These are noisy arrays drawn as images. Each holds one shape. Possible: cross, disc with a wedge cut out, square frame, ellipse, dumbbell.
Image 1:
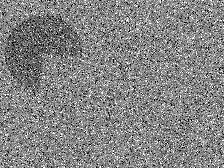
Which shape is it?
disc with a wedge cut out
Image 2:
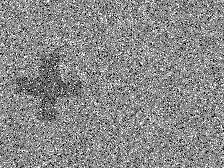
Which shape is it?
cross
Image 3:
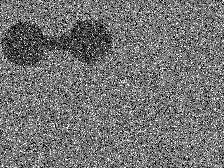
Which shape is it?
dumbbell
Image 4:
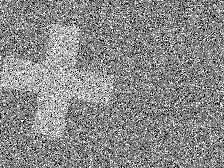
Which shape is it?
cross
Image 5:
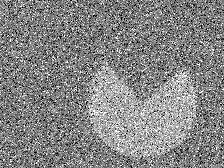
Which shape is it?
disc with a wedge cut out
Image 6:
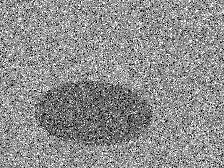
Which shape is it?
ellipse
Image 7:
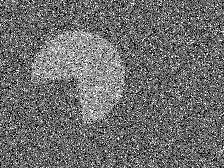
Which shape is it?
disc with a wedge cut out
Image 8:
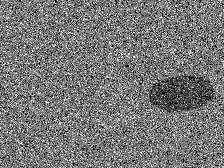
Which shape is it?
ellipse
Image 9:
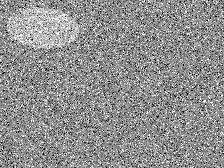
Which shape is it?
ellipse
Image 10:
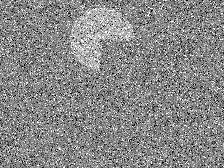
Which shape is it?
disc with a wedge cut out
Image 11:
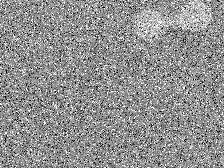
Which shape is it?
dumbbell
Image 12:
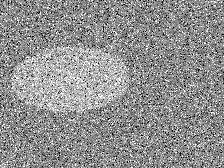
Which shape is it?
ellipse
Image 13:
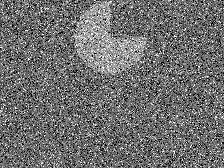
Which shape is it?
disc with a wedge cut out
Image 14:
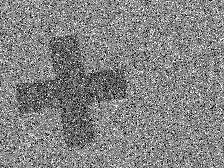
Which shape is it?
cross
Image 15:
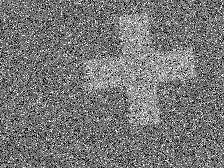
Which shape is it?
cross
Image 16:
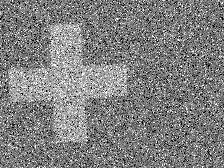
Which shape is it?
cross
